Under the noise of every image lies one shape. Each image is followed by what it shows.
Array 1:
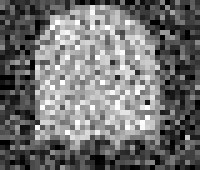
ghost
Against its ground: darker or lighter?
lighter
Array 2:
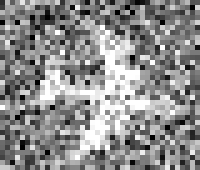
airplane
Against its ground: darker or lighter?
lighter
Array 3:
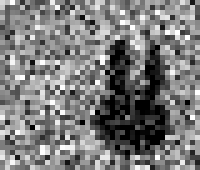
rabbit's head
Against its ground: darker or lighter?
darker
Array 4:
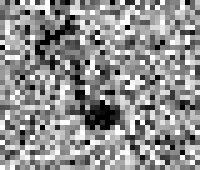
musical note
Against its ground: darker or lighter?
darker
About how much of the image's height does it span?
two thirds
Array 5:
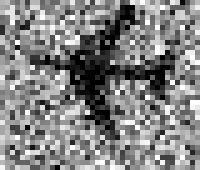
airplane
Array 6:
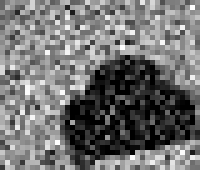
cloud
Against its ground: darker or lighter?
darker
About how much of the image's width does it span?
two thirds
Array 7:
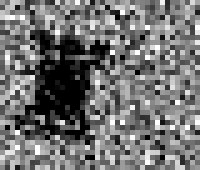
chess rook
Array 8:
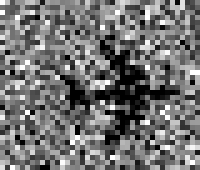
airplane
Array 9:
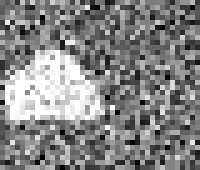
cloud
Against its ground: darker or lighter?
lighter
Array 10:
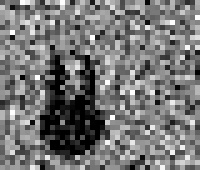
rabbit's head
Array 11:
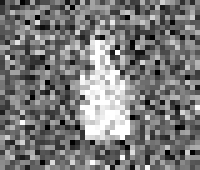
bottle
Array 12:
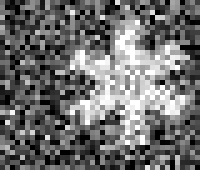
asterisk
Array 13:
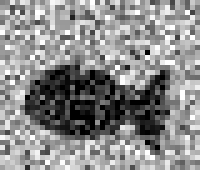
fish
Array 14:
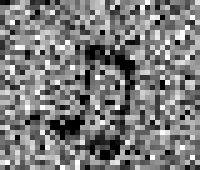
pair of musical notes
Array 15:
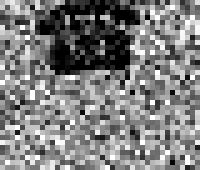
telephone
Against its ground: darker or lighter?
darker
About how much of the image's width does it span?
half
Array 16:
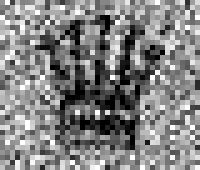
chess queen
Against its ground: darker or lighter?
darker
